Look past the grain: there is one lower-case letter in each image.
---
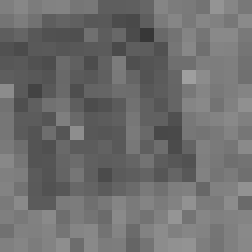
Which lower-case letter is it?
m
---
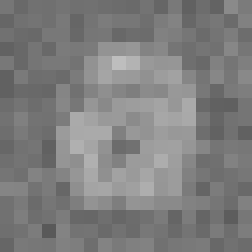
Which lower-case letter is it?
a
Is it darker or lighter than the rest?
lighter
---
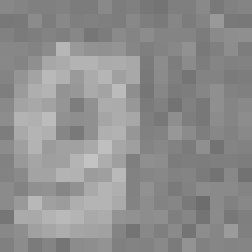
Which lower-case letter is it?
g
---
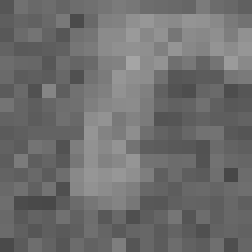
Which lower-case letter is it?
r
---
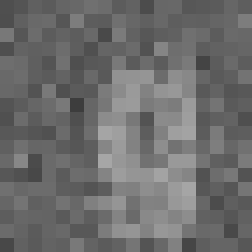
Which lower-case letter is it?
g
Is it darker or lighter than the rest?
lighter
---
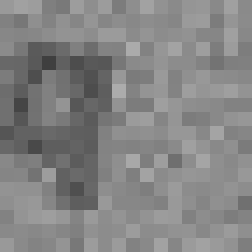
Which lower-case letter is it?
q
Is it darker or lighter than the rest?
darker
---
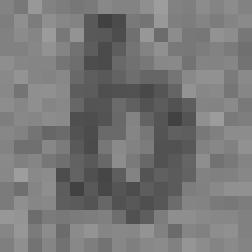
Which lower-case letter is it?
b
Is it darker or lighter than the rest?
darker
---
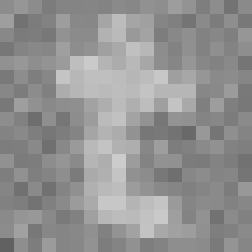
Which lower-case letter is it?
t
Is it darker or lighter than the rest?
lighter
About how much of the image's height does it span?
nearly all
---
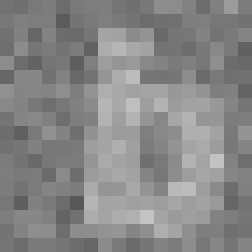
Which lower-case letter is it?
b
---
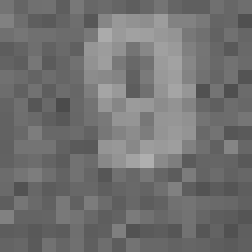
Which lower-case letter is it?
g
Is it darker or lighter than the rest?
lighter
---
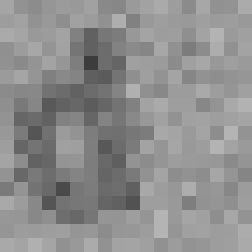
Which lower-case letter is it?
d
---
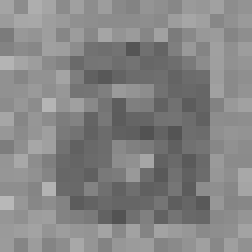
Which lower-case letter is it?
a
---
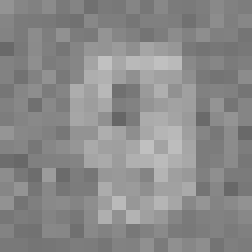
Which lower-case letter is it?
g
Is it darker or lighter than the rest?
lighter
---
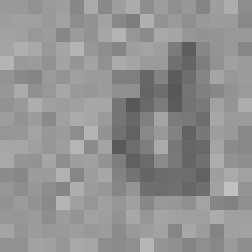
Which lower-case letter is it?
d
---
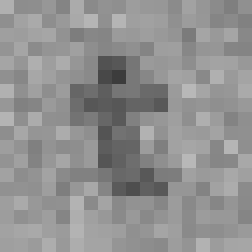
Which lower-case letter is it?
t
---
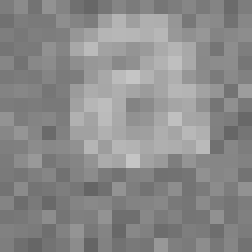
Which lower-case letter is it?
a
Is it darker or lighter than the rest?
lighter
